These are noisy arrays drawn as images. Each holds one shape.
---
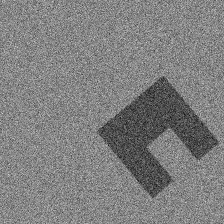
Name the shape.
square with a notch
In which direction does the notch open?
down and right
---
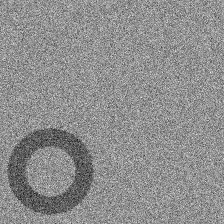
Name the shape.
ring
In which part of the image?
bottom left
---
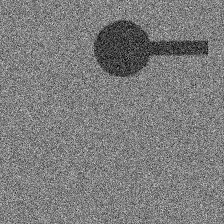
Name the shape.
lollipop
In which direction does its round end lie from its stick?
left
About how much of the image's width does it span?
half
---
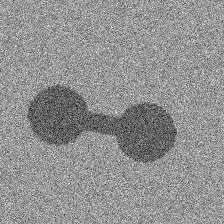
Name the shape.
dumbbell
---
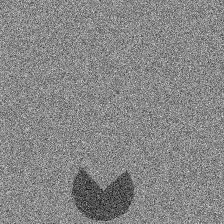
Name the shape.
disc with a wedge cut out
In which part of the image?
bottom middle
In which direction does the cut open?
up
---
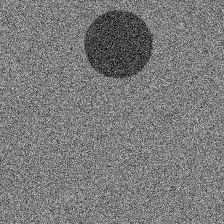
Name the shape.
disc
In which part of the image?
top middle
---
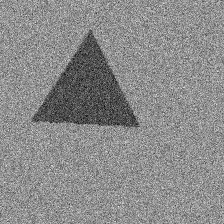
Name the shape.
triangle
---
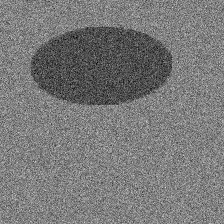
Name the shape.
ellipse
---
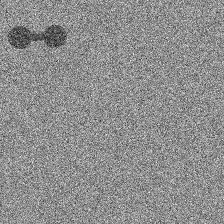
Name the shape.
dumbbell
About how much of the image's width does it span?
a quarter
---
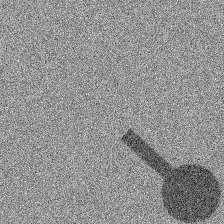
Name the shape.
lollipop
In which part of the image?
bottom right
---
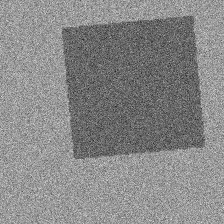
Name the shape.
square
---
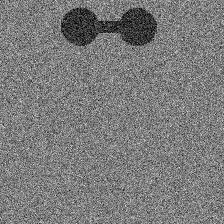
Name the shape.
dumbbell
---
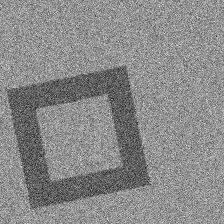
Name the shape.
square frame
